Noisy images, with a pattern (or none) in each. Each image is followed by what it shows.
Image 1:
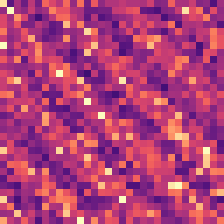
diagonal stripes
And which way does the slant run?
top left to bottom right
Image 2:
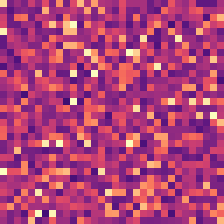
only noise
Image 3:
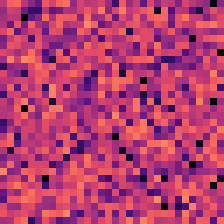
only noise
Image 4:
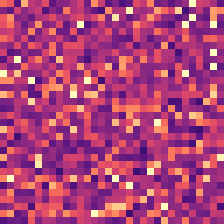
only noise
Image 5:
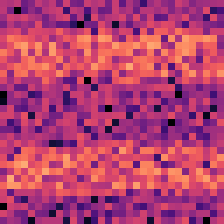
horizontal stripes
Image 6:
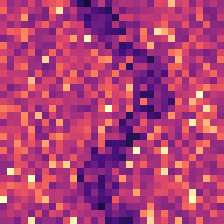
a wavy band
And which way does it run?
top to bottom
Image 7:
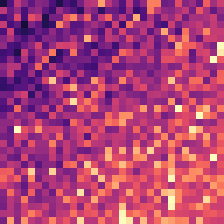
a smooth slope
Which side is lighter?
bottom right
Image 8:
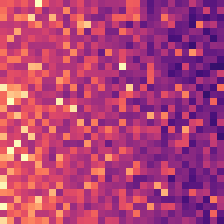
a smooth slope
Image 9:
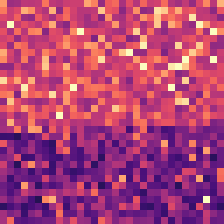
a sharp edge
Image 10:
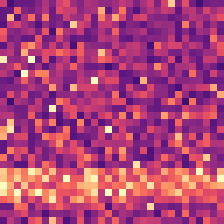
one horizontal stripe
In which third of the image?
bottom
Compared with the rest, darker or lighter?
lighter
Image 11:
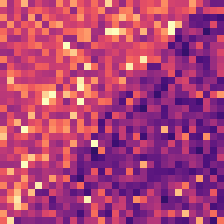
a sharp edge
